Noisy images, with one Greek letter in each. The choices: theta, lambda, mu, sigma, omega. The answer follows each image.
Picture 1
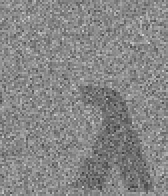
lambda
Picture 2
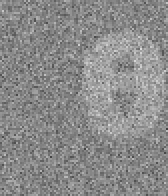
theta
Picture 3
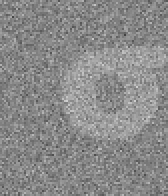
sigma
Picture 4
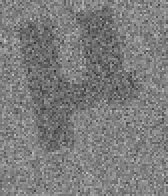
mu
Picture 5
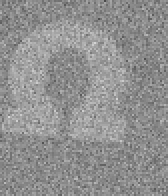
omega
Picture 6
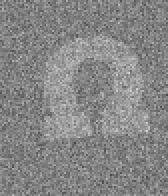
omega
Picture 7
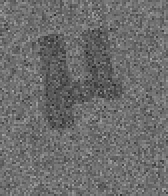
mu
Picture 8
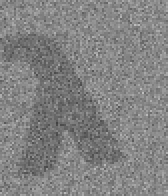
lambda
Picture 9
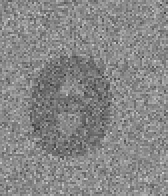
theta
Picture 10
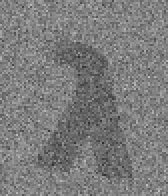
lambda
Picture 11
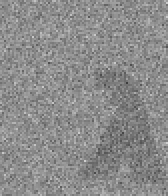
lambda
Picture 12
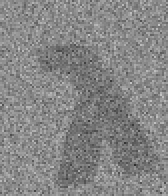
lambda
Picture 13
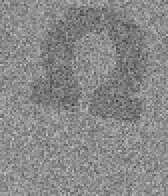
omega
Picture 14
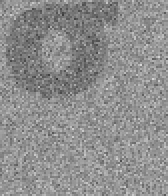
sigma
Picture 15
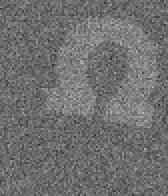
omega
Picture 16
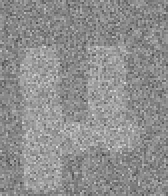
mu
